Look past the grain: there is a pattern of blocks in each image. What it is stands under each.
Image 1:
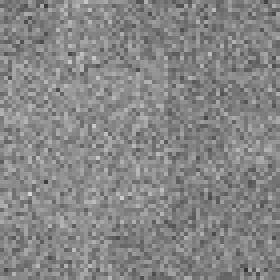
top and bottom mirror each other
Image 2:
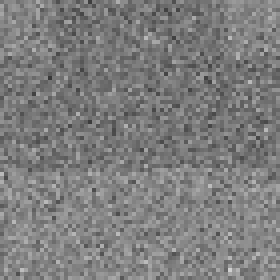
left and right mirror each other
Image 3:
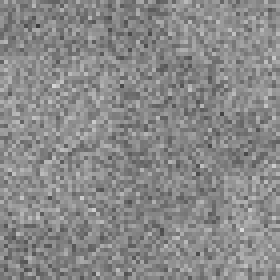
top and bottom mirror each other
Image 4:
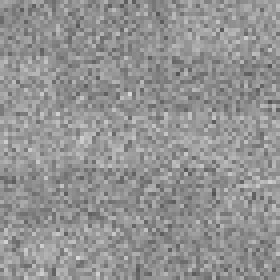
the same after a half turn
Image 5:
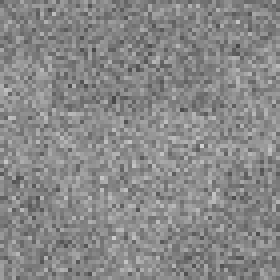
left and right mirror each other
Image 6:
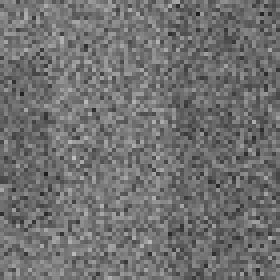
top and bottom mirror each other
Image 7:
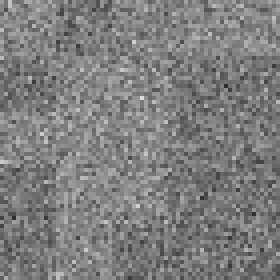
no symmetry
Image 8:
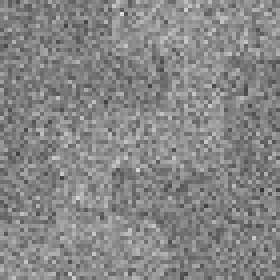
the same after a half turn
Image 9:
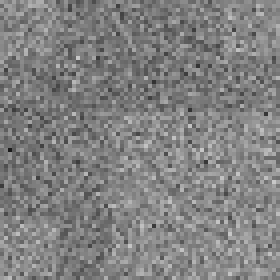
mirrored about the diagonal from the top left
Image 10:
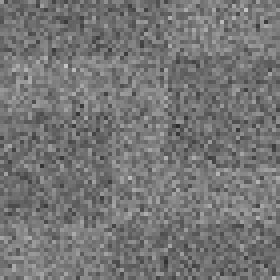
the same after a half turn
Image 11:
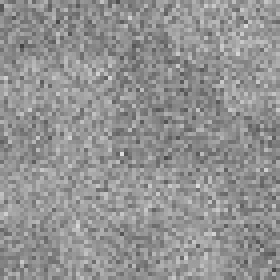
mirrored about the diagonal from the bottom left
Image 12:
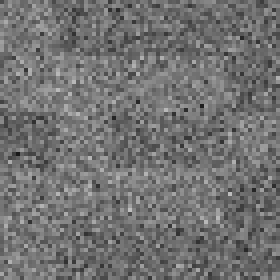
top and bottom mirror each other
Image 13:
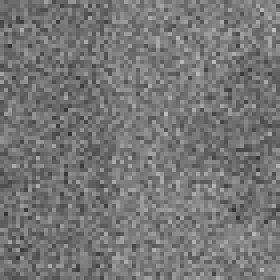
top and bottom mirror each other
